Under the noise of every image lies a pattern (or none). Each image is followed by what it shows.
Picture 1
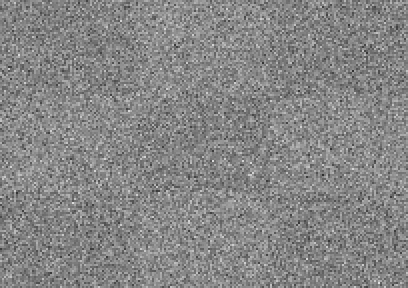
a checkerboard
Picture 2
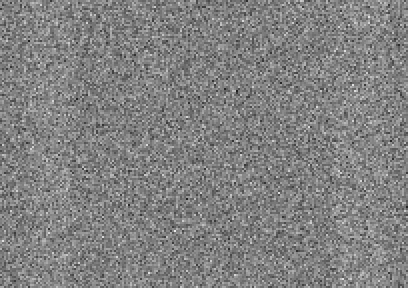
bands of columns
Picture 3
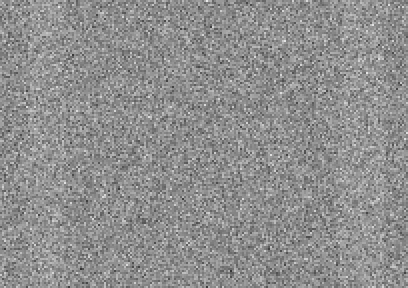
bands of columns
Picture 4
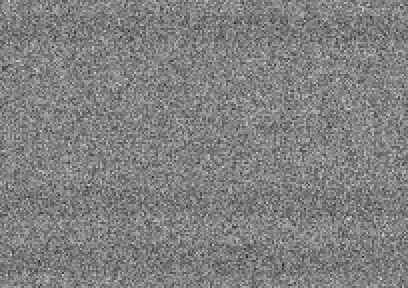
bands of rows
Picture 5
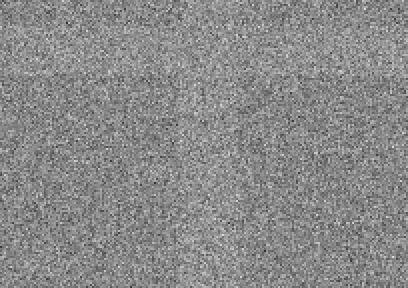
bands of rows crossing bands of columns
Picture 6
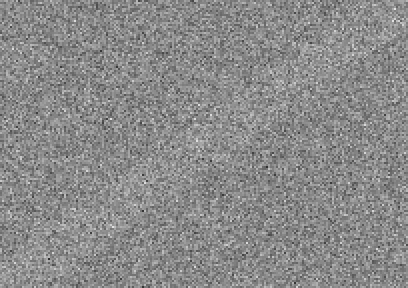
a diagonal band
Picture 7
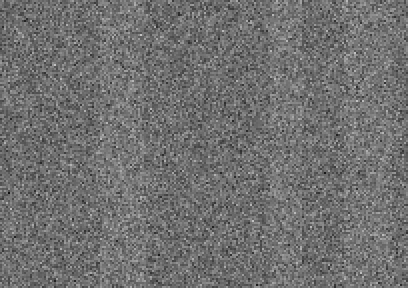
bands of columns
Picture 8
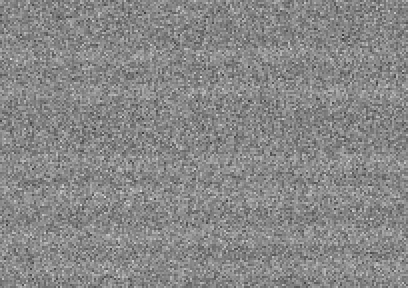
bands of rows
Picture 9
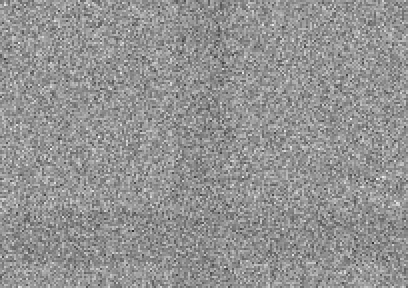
bands of rows crossing bands of columns
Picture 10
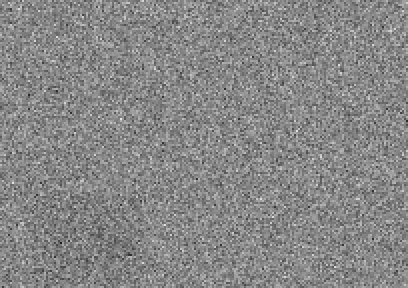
one block
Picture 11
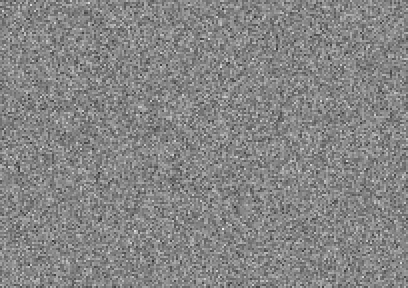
only noise
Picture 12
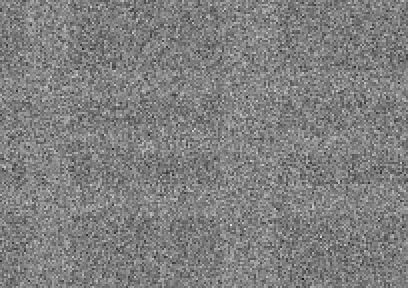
bands of rows crossing bands of columns
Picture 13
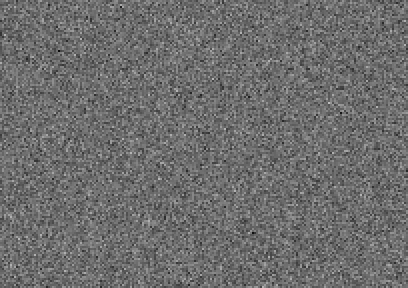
only noise
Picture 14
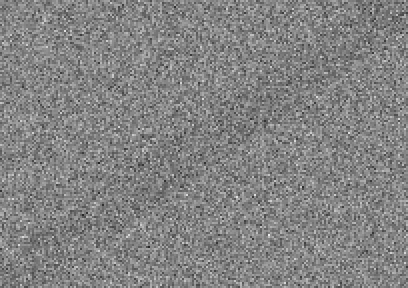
a diagonal band
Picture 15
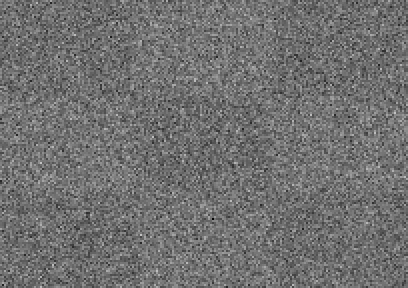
a checkerboard
